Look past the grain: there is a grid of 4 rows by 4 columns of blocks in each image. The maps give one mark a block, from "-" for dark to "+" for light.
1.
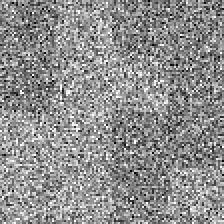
- + - -
- + + -
+ + - -
+ + - +
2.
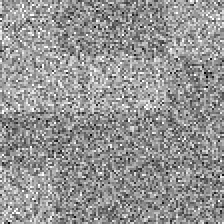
+ - - +
+ + + -
- - - -
+ - - -
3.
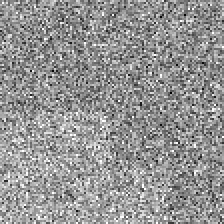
- - - -
- - - -
+ + - -
+ + + -
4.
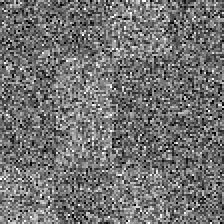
- - + -
- + - -
- + - -
+ - + -
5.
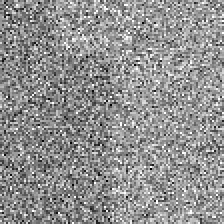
- + + +
- - + +
- - + +
- - + +
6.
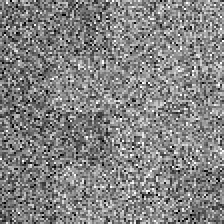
- - + +
- + + +
- - + +
- + + -
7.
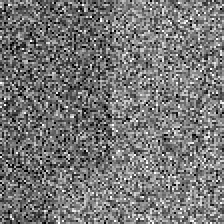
- - + +
- - + +
- - + +
- + + +
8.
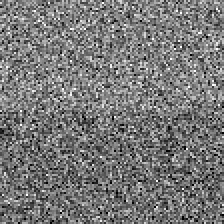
+ + + +
+ + + +
- - - -
- - - -
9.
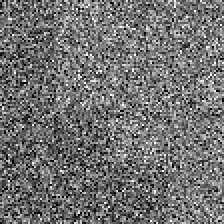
- + + +
- + + +
- - + +
- - - +
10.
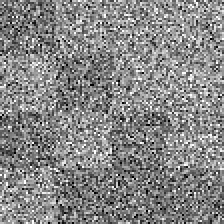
- + + +
+ - + +
- + - +
+ - - -
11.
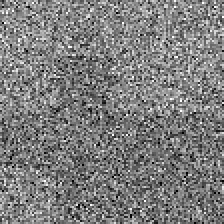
+ + + +
+ - + +
- - - -
+ - - -
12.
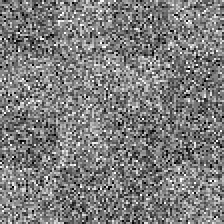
- + - +
+ + + -
- + - -
+ - - +
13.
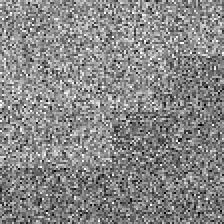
+ + + +
+ + + -
+ + - -
- - - -
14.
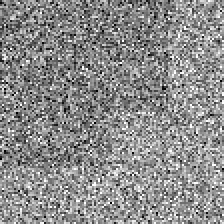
- - - +
- - - +
- - + +
+ + + +
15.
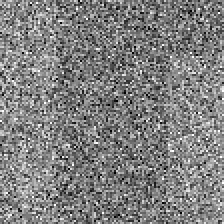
+ - - -
+ - - +
+ - - +
+ - - +
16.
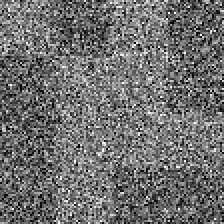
+ - + -
- + + -
- + + +
- + - -
